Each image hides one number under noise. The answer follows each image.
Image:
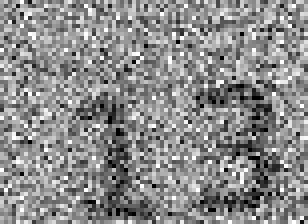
13
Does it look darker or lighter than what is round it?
darker
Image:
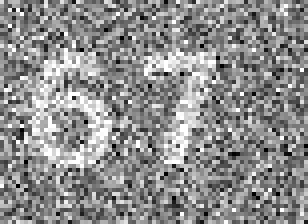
67
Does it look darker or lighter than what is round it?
lighter
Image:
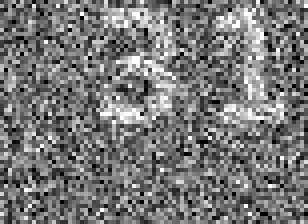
31
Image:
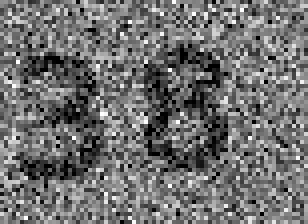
38
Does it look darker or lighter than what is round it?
darker
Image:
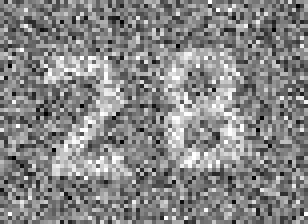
28
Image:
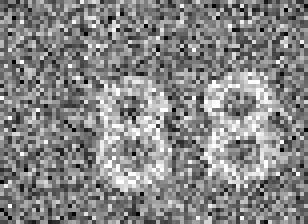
88
